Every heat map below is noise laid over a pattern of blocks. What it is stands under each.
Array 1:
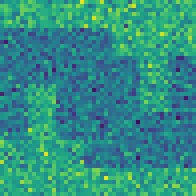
the same after a half turn
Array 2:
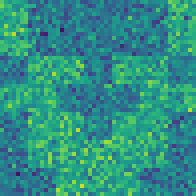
left and right mirror each other
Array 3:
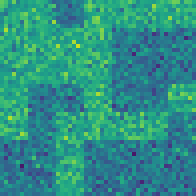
no symmetry
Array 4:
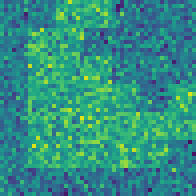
mirrored about the diagonal from the bottom left
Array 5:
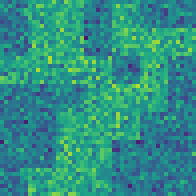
no symmetry
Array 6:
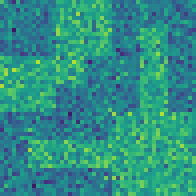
mirrored about the diagonal from the top left
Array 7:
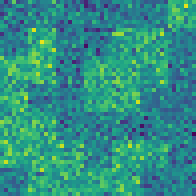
mirrored about the diagonal from the bottom left
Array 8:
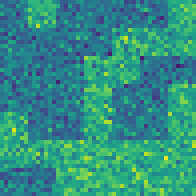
no symmetry
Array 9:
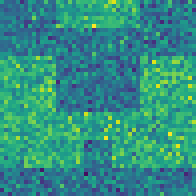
left and right mirror each other
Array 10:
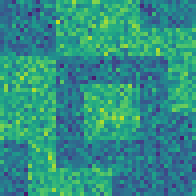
mirrored about the diagonal from the top left
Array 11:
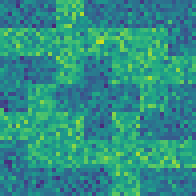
the same after a half turn
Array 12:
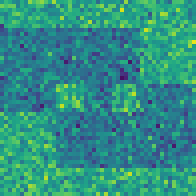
the same after a half turn
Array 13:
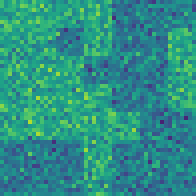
no symmetry
